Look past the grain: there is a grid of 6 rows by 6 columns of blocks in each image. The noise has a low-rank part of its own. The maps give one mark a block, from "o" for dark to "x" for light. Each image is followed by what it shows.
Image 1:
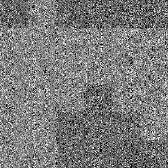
oxoooo
xxxxxx
xxxxxx
xxxoxx
xxooox
xxoooo
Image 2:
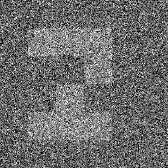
oooooo
oxxxoo
oooxoo
ooxooo
oxxxoo
oooooo
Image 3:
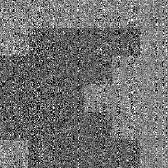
xxxxxx
xoooox
ooooxx
oooxxx
ooooxx
xoooox
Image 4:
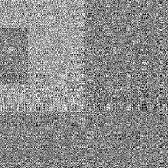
xxxooo
oxxooo
oxxooo
xxxooo
oooooo
oooooo
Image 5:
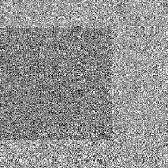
xxxxxx
ooooxx
ooooxx
ooooxx
ooooxx
xxxxxx
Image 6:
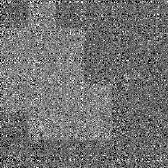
oxoooo
xxxooo
xxxooo
xxxxoo
oxxxoo
oooooo
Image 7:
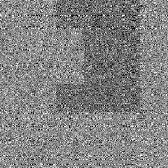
xxooox
xxxoox
xxxoox
xxooox
xxxxxx
xxxxxx
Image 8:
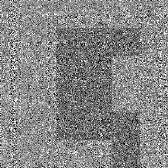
xxxxxx
xxooox
xxooxx
xxooxx
xxooox
xxxxox
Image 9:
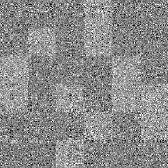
oooxoo
oxoxoo
xoooxo
xoxoxx
oooxox
ooxooo
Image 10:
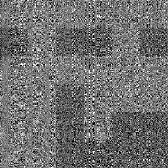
xxxxxx
oxooxo
xxxxxx
xxoxxx
xxoxoo
xxoooo
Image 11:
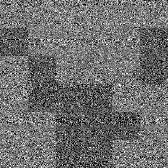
xxxxxx
oxxxxo
xoxxxo
xoooxx
xxooox
xxooxx
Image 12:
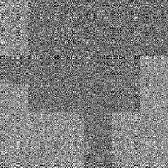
xooooo
xooooo
ooooox
xoooox
xxxoxx
xxxoxx
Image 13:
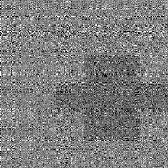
xxxxxx
xxxxxx
xxxoox
xxoooo
xxxoox
xxxxxx
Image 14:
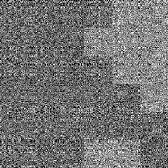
ooooxx
oooxxx
ooooxx
ooooox
oooooo
oooxxo
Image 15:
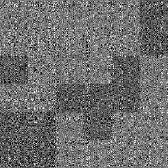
xxxxxo
xxxxxo
oxxxox
xxooox
ooxoxx
ooxxxx
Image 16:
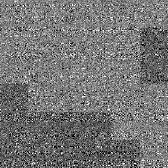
xxxxxx
xxxxxo
xxxxxo
oxxxxx
ooooxx
ooooox
